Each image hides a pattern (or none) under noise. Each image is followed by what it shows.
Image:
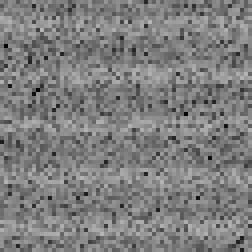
horizontal stripes
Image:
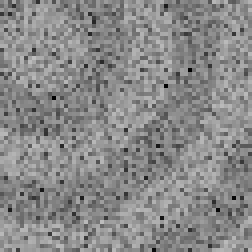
rings round one point
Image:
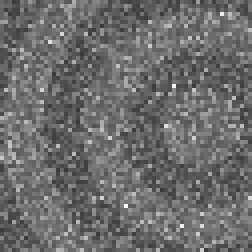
rings round one point
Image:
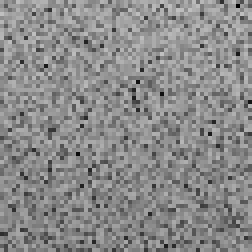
a smooth slope
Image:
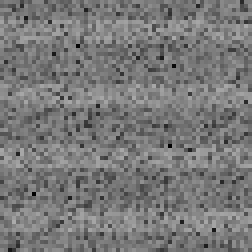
horizontal stripes
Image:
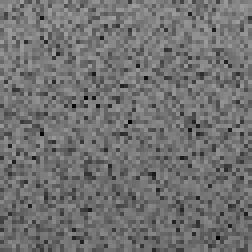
a smooth slope
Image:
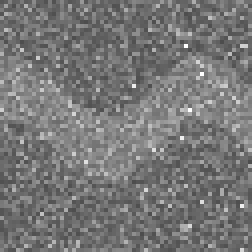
a wavy band
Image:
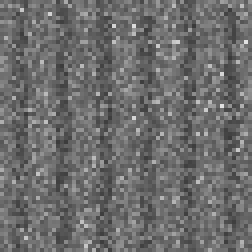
vertical stripes
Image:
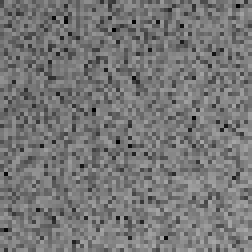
a smooth slope
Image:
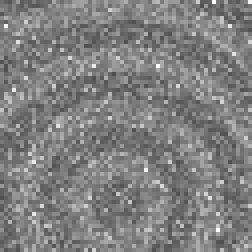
rings round one point
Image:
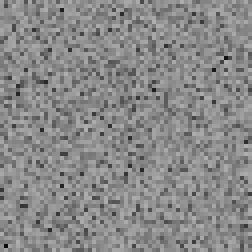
only noise
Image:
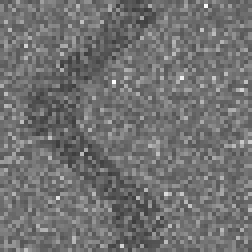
a wavy band
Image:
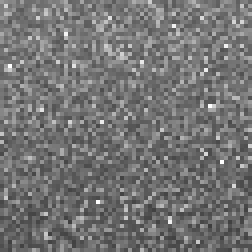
a smooth slope
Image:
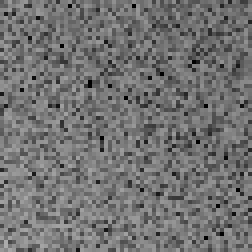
a smooth slope
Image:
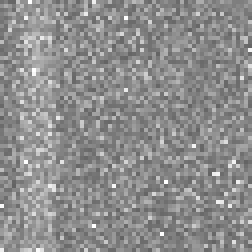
one vertical stripe
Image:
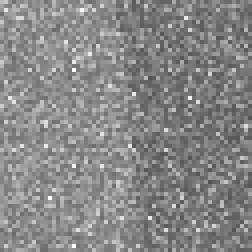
a sharp edge
